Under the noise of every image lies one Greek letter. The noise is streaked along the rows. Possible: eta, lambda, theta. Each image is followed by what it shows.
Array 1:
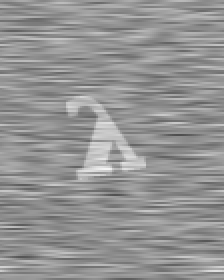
lambda
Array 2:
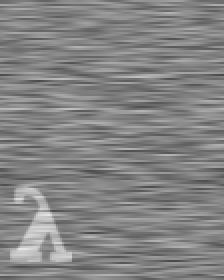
lambda
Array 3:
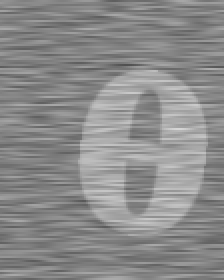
theta
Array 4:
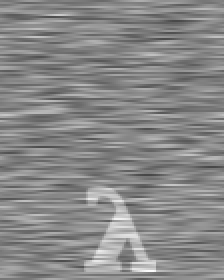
lambda
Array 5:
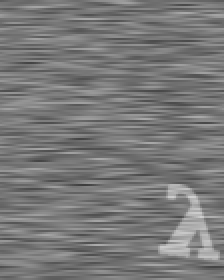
lambda
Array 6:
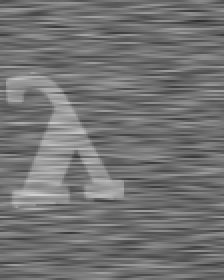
lambda
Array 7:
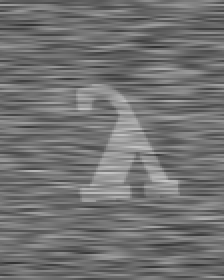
lambda
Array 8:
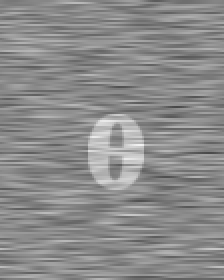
theta
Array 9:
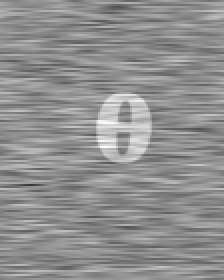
theta
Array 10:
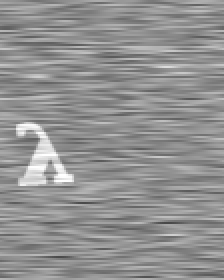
lambda
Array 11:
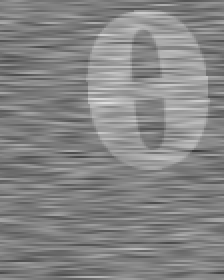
theta
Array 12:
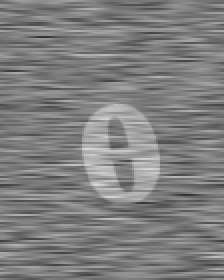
theta
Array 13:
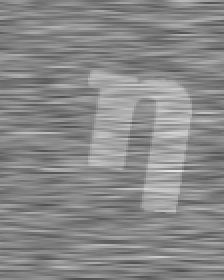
eta
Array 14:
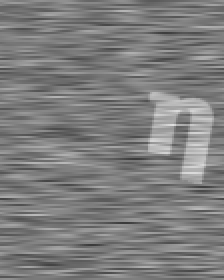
eta
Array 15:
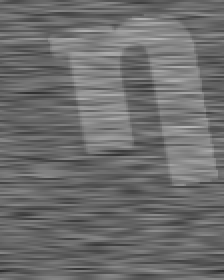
eta
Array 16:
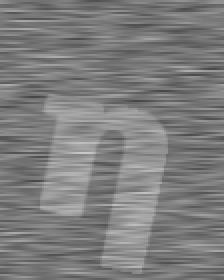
eta
